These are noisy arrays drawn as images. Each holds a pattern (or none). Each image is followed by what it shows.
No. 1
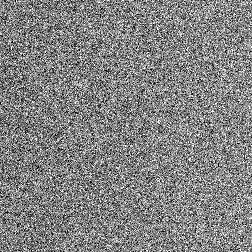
a smooth slope
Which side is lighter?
right
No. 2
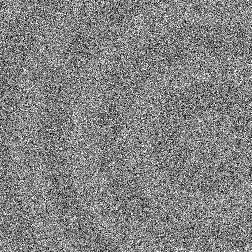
rings round one point
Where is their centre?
middle right
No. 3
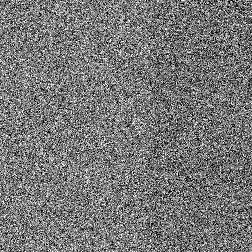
a sharp edge
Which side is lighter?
left
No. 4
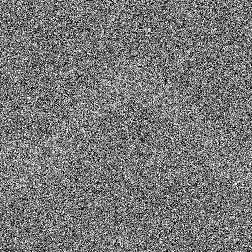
a wavy band
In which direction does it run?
left to right
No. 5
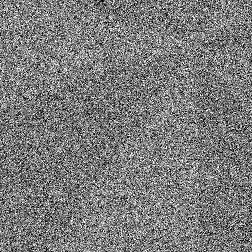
spokes from one point
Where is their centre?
top right
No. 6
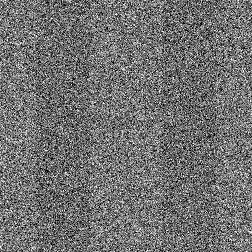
vertical stripes
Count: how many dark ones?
2
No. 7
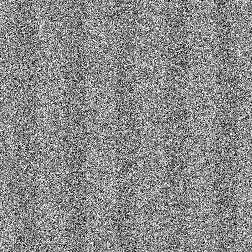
vertical stripes
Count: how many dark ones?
5
